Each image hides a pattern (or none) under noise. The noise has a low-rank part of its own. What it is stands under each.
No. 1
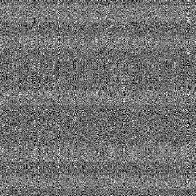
bands of rows
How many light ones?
5
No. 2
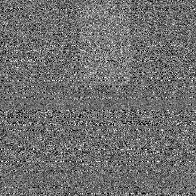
one block
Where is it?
top middle
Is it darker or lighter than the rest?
lighter
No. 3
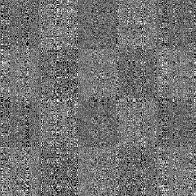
a checkerboard
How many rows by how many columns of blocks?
4 by 5
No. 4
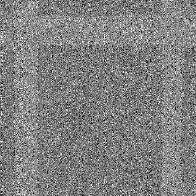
bands of rows crossing bands of columns
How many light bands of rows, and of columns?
1 and 2
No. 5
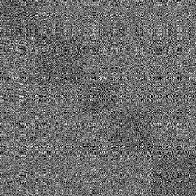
blocks along the diagonal
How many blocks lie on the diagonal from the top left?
5
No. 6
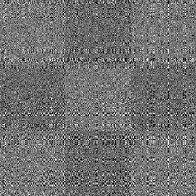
a checkerboard
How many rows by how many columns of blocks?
3 by 3
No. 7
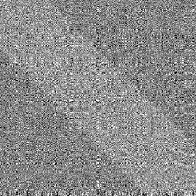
a diagonal band
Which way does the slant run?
top left to bottom right
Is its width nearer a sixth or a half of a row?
a half
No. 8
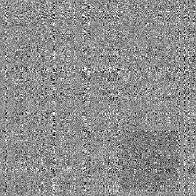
one block
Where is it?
bottom right
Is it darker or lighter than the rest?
darker
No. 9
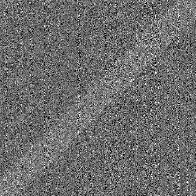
a diagonal band
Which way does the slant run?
bottom left to top right
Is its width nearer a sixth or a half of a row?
a sixth
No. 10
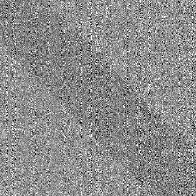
a diagonal band
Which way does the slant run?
top left to bottom right
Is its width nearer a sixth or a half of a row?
a half
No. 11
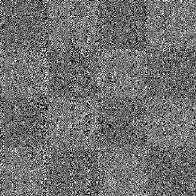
a checkerboard
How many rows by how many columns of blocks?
4 by 4
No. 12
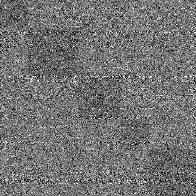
blocks along the diagonal
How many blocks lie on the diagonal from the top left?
5
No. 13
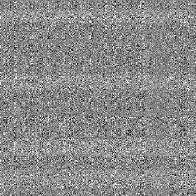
bands of rows
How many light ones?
4
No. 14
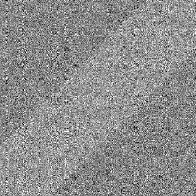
a diagonal band
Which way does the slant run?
bottom left to top right
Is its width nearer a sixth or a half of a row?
a half
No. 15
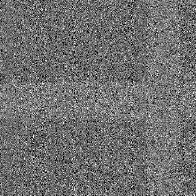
bands of rows crossing bands of columns
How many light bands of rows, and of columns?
1 and 1
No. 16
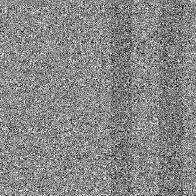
bands of columns
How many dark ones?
2
